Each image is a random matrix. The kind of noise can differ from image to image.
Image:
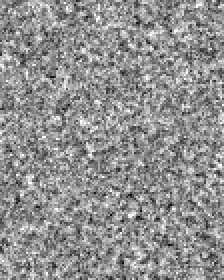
blotchy
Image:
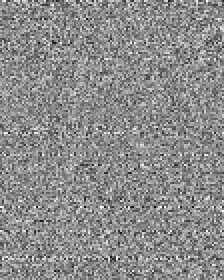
rows of uneven size
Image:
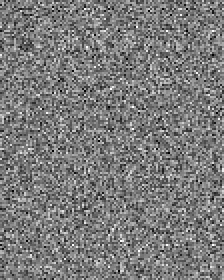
low rank plus noise
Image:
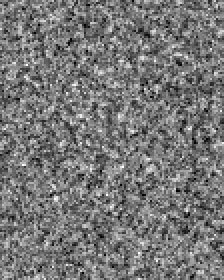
blotchy
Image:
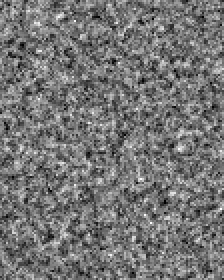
blotchy
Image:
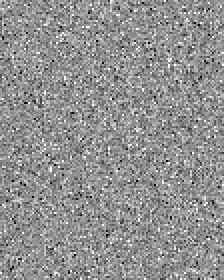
heavy tails
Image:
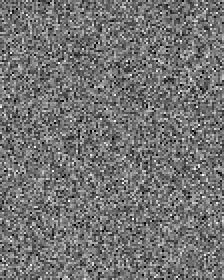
independent entries
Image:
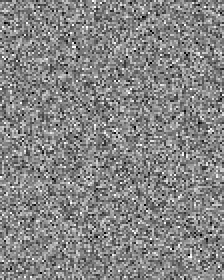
independent entries
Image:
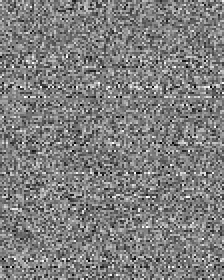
rows of uneven size
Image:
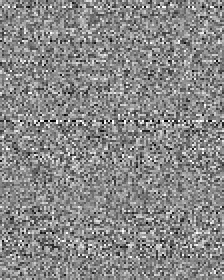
rows of uneven size
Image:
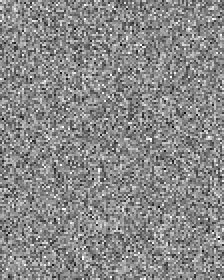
independent entries
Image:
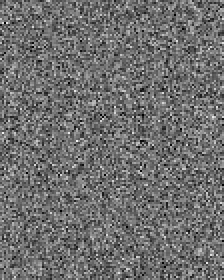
low rank plus noise
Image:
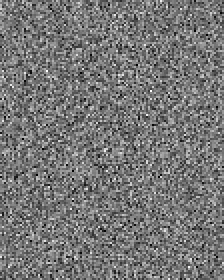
low rank plus noise
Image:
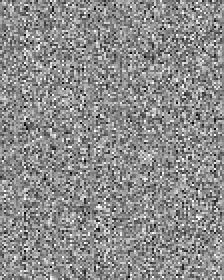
columns of uneven size
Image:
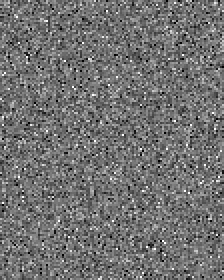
heavy tails
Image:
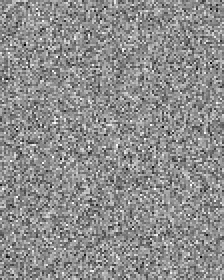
independent entries
